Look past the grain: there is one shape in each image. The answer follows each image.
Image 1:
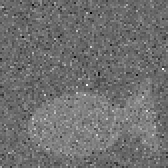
fish
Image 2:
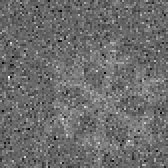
snowflake
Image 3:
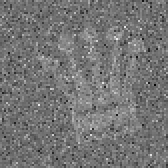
chess queen
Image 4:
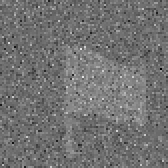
flag
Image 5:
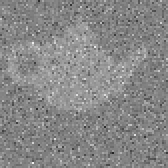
teapot
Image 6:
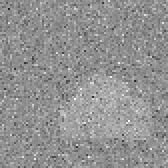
cloud
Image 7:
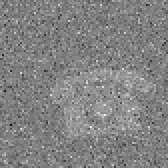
telephone
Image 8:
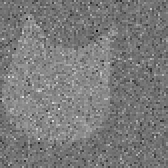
cat's head
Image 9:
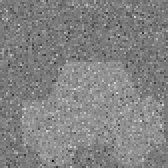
car
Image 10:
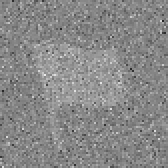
flag
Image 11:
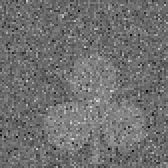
club
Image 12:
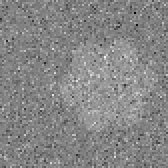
flower
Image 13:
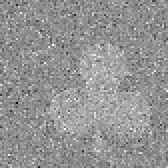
club
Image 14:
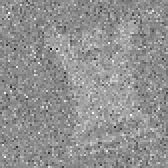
chess rook
